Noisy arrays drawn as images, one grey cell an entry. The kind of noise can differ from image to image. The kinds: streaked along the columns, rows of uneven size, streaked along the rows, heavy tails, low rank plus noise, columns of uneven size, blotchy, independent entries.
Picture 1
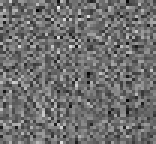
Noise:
low rank plus noise
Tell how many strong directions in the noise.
three or four
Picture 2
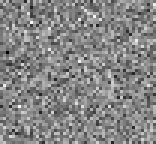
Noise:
independent entries
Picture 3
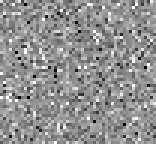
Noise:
heavy tails
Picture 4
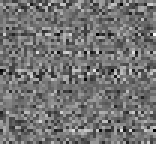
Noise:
rows of uneven size
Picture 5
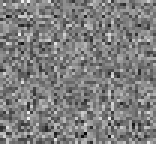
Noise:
low rank plus noise
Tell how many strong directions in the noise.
two
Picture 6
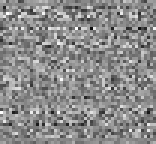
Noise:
rows of uneven size
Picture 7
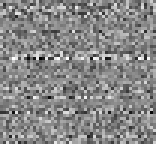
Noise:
rows of uneven size
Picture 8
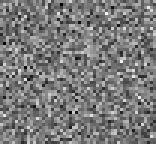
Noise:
independent entries
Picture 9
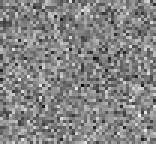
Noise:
independent entries
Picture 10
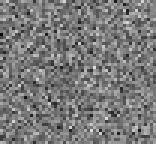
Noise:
independent entries
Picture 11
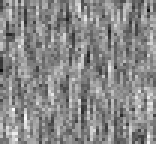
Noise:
streaked along the columns
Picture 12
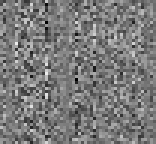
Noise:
columns of uneven size
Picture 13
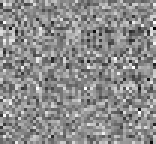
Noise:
low rank plus noise
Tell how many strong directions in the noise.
three or four
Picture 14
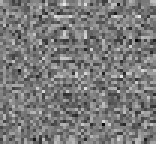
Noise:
low rank plus noise
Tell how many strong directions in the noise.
two
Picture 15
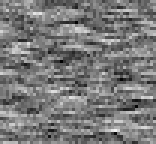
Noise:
streaked along the rows
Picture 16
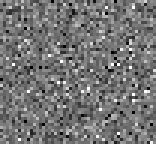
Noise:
heavy tails
